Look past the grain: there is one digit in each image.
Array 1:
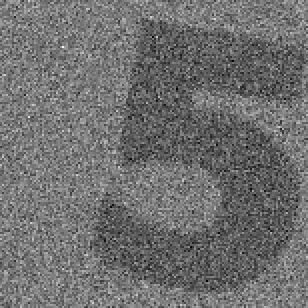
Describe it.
dark 5
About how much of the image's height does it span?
nearly all
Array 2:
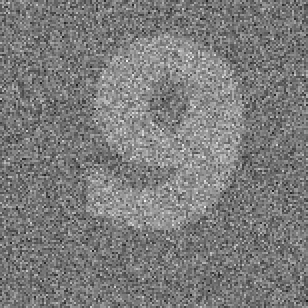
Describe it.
light 9
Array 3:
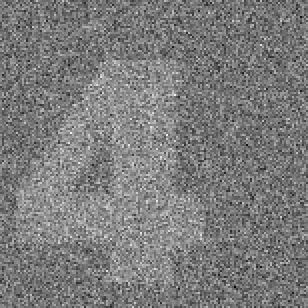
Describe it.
light 4
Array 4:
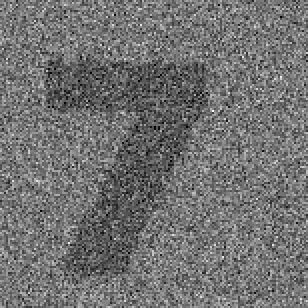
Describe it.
dark 7
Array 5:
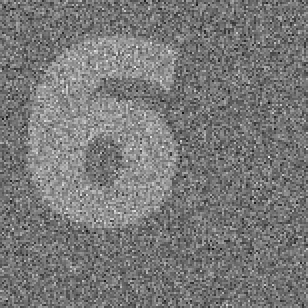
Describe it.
light 6
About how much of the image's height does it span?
two thirds
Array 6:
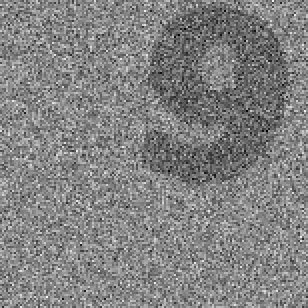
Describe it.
dark 9
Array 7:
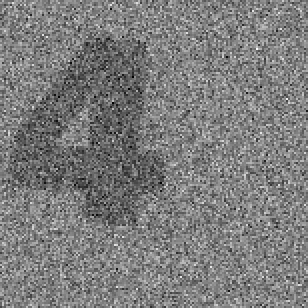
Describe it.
dark 4
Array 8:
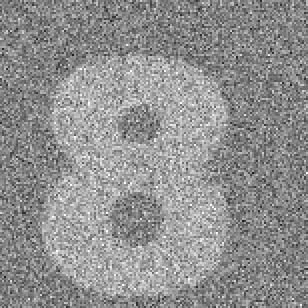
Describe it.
light 8
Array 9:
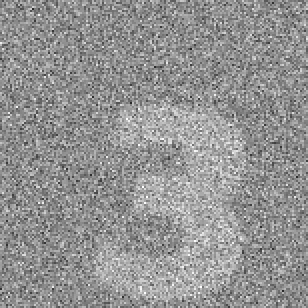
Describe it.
light 3
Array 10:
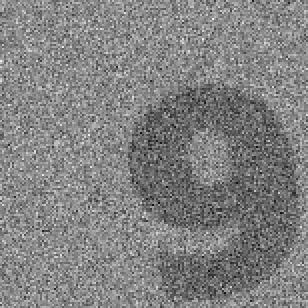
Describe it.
dark 9
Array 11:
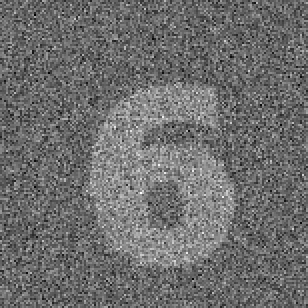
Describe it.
light 6
